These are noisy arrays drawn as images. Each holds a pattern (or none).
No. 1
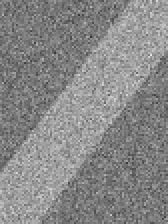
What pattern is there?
a diagonal band
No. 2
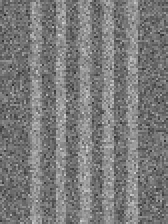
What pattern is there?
bands of columns
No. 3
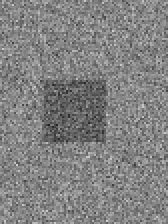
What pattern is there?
one block
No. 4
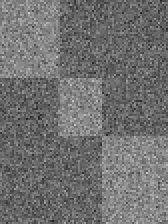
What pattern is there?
blocks along the diagonal
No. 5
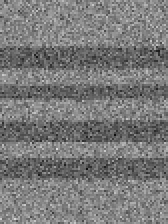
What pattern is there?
bands of rows
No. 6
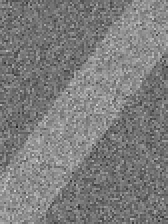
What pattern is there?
a diagonal band
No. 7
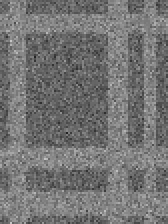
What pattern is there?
bands of rows crossing bands of columns
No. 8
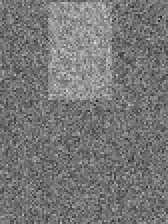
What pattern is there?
one block
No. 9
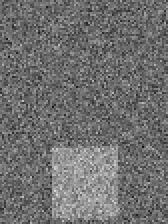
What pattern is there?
one block
